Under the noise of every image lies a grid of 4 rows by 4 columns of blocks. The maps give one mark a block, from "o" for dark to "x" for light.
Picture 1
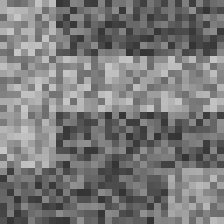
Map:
xooo
xxxx
xooo
ooox
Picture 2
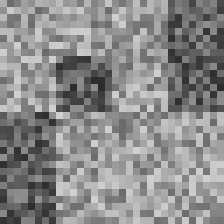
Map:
xxxo
xoxo
oxxx
oxxx
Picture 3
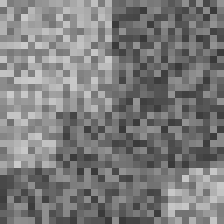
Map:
xxoo
xxoo
xooo
ooox
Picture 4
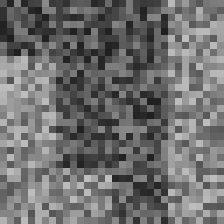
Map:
ooox
xoox
xoox
xxox
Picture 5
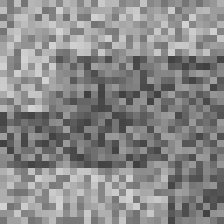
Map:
xxxx
xooo
oooo
xxxo
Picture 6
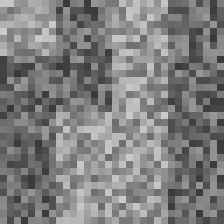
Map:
xoxo
ooxo
oxxo
oxxo
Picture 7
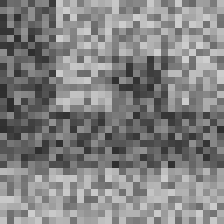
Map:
oxxx
oxox
oooo
xxxx
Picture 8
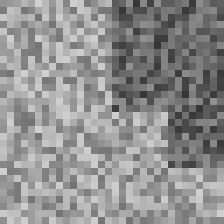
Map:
xxoo
xxoo
xxxo
xxxx
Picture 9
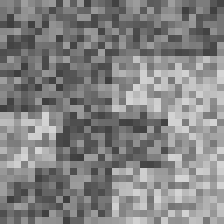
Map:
oooo
ooxx
xoox
ooxx
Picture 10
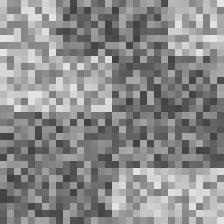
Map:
xoox
xxoo
oooo
ooxx
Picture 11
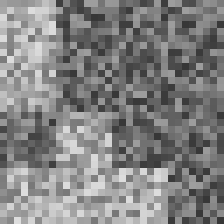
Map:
xooo
xooo
oxoo
xxxo
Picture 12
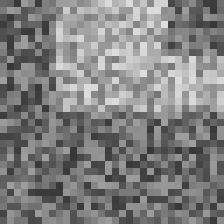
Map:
oxxo
oxxx
oooo
oooo
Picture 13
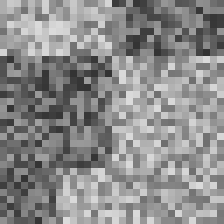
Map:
xxoo
ooxx
ooxx
oxxx
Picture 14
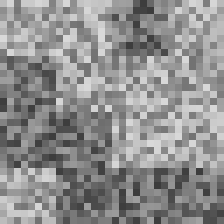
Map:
xxox
oxxx
ooxx
xooo
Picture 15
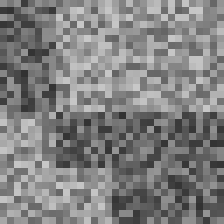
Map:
oxxx
oxxx
xooo
xxoo
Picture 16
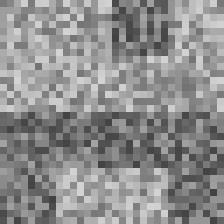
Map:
xxox
xxxx
oooo
oxxo
